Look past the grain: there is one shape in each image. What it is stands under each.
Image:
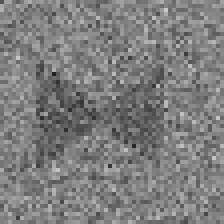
dark bow tie
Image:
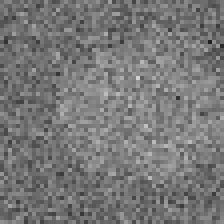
light apple
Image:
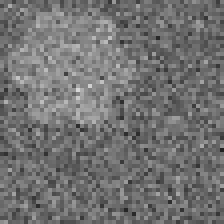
light flower
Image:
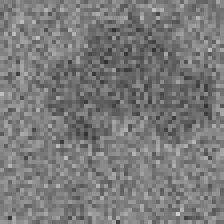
dark car
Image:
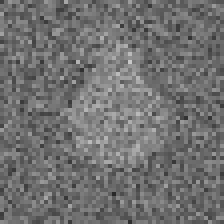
light pear
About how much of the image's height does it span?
two thirds
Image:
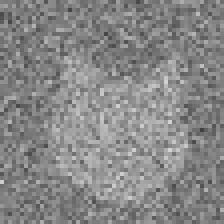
light cat's head
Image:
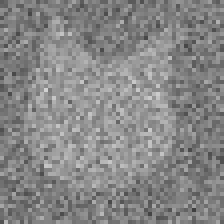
light cat's head
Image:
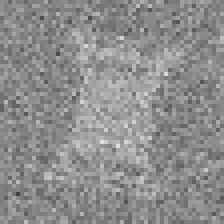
light chess rook
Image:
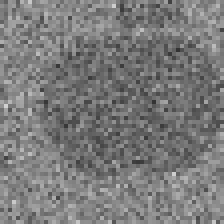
dark apple
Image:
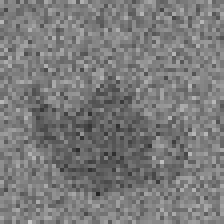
dark teapot
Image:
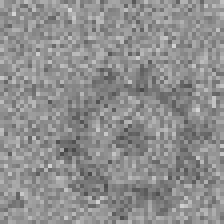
dark gear
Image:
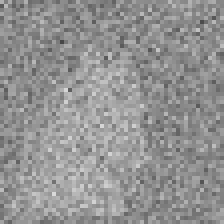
light chess knight
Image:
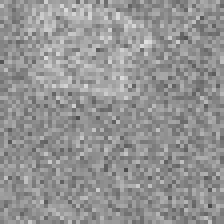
light telephone
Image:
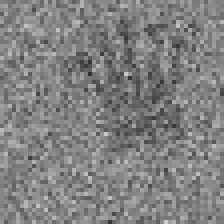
dark chess queen
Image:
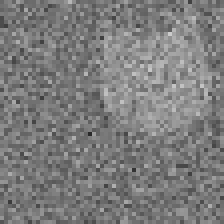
light cat's head
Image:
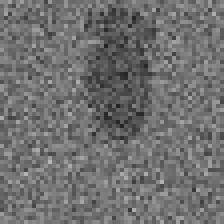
dark footprint
